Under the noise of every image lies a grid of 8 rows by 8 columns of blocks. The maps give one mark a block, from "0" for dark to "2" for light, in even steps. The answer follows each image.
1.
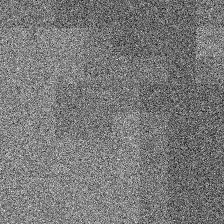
1 1 0 0 0 0 0 1
2 2 2 1 0 0 0 2
2 2 2 1 1 1 0 1
2 2 1 1 1 0 0 0
2 2 1 1 2 1 0 0
2 2 2 2 2 1 0 0
2 2 2 2 2 1 0 0
2 2 2 2 2 1 0 0
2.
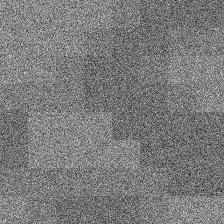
2 2 2 2 1 0 0 0
2 2 2 1 0 0 1 1
2 2 1 0 0 1 2 2
1 1 1 0 0 0 1 2
0 2 2 2 0 0 0 0
0 2 2 2 2 0 0 0
1 1 1 1 1 1 0 0
2 1 0 0 0 1 2 2
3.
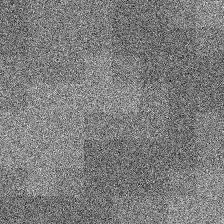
0 1 1 1 0 0 1 2
0 1 1 1 0 0 0 1
1 1 1 2 1 0 0 0
1 2 2 2 2 1 0 0
2 2 2 1 1 1 0 1
2 2 2 0 0 0 0 1
1 2 1 0 0 0 1 2
0 0 0 0 1 1 2 2
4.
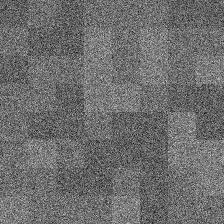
0 1 0 1 1 1 0 0
1 0 0 2 1 2 1 1
0 1 1 2 1 2 1 2
1 1 0 2 2 1 0 0
1 0 0 1 0 0 2 0
1 2 1 0 0 0 2 2
1 1 0 0 1 0 1 2
2 1 1 1 2 0 1 1
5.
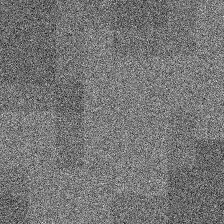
0 0 1 1 0 0 1 2
0 0 1 2 1 1 1 2
0 0 1 2 2 2 2 2
1 1 0 2 2 2 2 2
2 2 1 2 2 2 1 2
2 2 1 2 2 2 1 0
1 2 2 2 2 2 0 0
0 2 2 2 1 1 0 0
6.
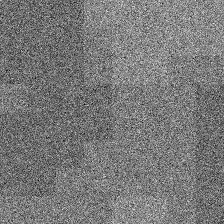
0 0 0 2 2 2 2 2
0 0 0 1 2 2 2 2
0 0 0 1 2 2 1 1
1 0 0 0 1 1 1 0
0 0 0 0 1 1 1 0
0 0 0 1 1 1 1 0
0 0 1 1 1 1 1 0
1 1 1 1 2 2 1 0
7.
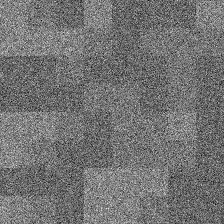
2 1 0 2 0 0 0 2
2 2 2 1 0 1 1 1
0 0 1 0 0 0 1 0
0 0 0 1 1 0 1 0
2 2 1 0 1 1 2 0
2 1 0 0 1 1 1 0
0 0 0 2 2 2 0 0
2 1 0 2 2 1 0 0
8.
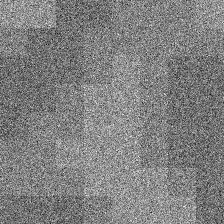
2 2 0 0 1 1 1 2
1 0 0 1 1 1 1 1
0 0 0 1 2 1 0 0
0 0 1 2 2 1 0 0
0 1 1 2 2 1 0 0
1 1 2 2 2 1 0 0
1 1 1 2 2 2 1 0
0 0 0 1 2 2 2 0
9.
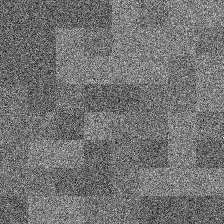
0 0 0 0 2 1 2 2
0 0 2 1 2 2 2 1
0 0 2 2 2 2 1 2
1 0 1 0 0 1 1 2
1 1 0 2 1 1 2 1
1 2 2 0 1 0 2 0
1 1 0 0 1 2 2 2
0 2 2 1 1 0 0 0
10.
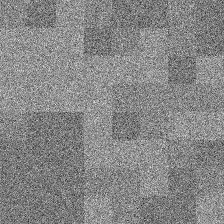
1 0 2 1 0 0 1 0
2 2 2 0 1 2 1 0
2 2 2 2 2 2 0 2
2 2 2 2 1 1 1 1
1 0 0 2 0 1 2 2
0 0 0 2 2 2 1 0
0 0 0 1 1 2 0 1
0 0 0 2 1 0 0 2
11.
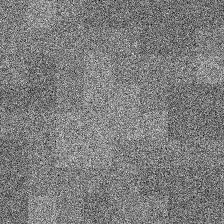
1 2 1 0 0 0 0 0
1 1 1 1 1 0 0 1
1 0 1 2 1 1 1 2
0 0 1 2 2 1 0 0
1 1 2 2 2 2 0 0
0 1 2 2 1 1 1 1
0 1 1 1 1 0 0 0
0 2 1 0 1 1 0 0
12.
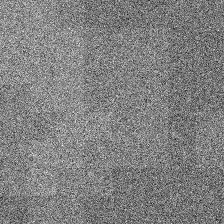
2 2 1 0 0 0 0 0
2 2 2 1 1 1 0 0
2 2 2 1 1 1 0 0
1 2 2 1 1 1 0 0
1 1 2 2 1 1 0 1
1 2 2 1 1 1 0 1
1 2 1 1 0 0 0 0
0 1 1 0 0 0 0 0
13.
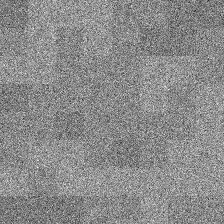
0 2 2 2 1 1 0 0
1 2 1 2 1 0 0 1
2 2 1 1 1 2 2 1
0 1 1 1 1 2 1 2
1 1 0 1 1 1 1 2
1 2 2 1 0 1 2 2
2 1 2 2 2 2 2 2
0 0 0 1 1 2 1 1
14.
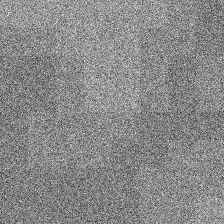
2 2 2 2 2 2 1 0
1 1 2 2 2 1 1 0
0 0 1 2 2 1 0 1
0 0 1 2 2 1 0 1
0 1 1 1 1 0 0 0
0 1 1 1 0 0 1 1
0 0 0 0 0 1 1 1
0 0 0 0 0 1 1 2
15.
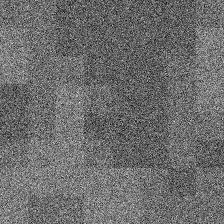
1 1 0 0 0 0 0 1
2 1 0 0 0 0 0 2
2 1 1 0 0 0 1 2
0 1 2 1 0 0 1 2
0 1 2 0 0 0 1 1
1 2 2 1 0 0 1 0
2 2 2 2 2 1 0 1
2 1 1 2 2 1 1 1
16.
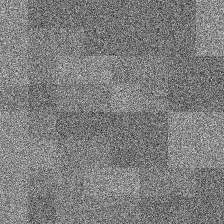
2 0 0 0 0 0 0 2
2 1 1 0 0 0 0 2
2 1 2 2 1 1 0 0
1 0 1 1 2 1 0 0
2 1 0 0 0 0 2 2
2 2 1 1 0 0 2 2
2 1 1 2 2 1 1 0
2 0 1 1 1 0 0 0
